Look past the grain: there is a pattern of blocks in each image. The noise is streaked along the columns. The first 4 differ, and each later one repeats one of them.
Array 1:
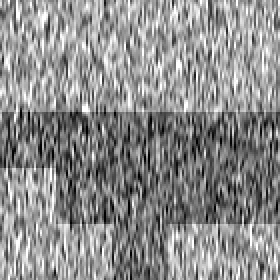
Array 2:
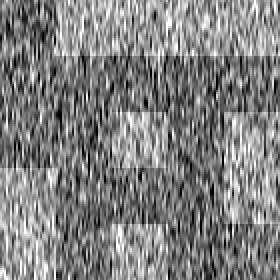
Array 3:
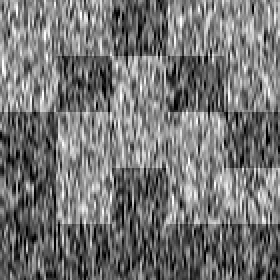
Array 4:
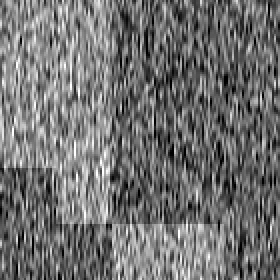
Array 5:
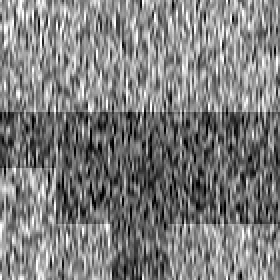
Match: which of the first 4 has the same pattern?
1
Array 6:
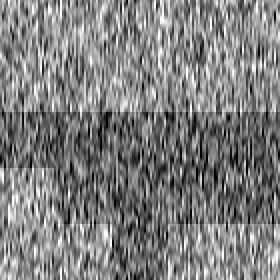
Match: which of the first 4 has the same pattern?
1
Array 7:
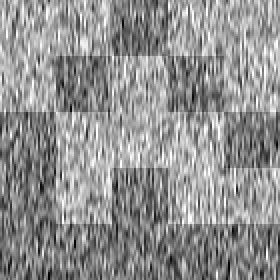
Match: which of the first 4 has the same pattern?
3
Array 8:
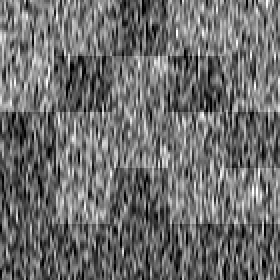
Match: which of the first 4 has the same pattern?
3
